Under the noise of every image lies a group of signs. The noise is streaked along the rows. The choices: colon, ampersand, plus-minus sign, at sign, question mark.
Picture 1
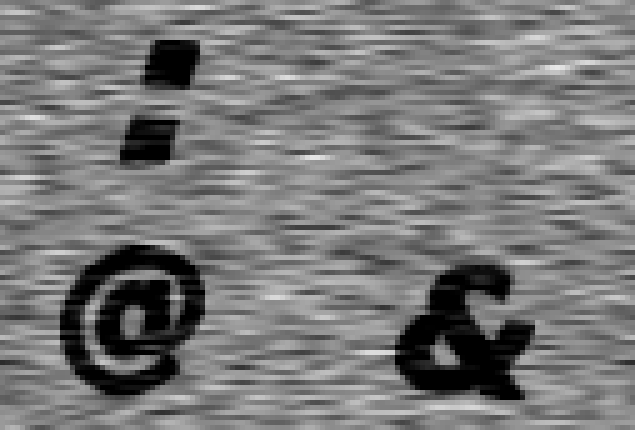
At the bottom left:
at sign
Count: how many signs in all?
3
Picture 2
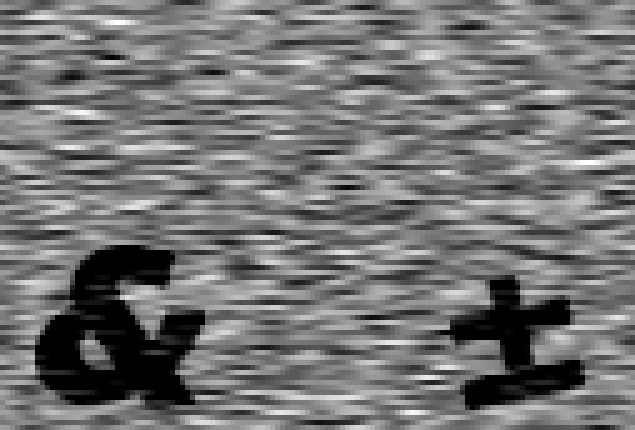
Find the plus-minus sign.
bottom right
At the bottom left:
ampersand
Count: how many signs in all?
2
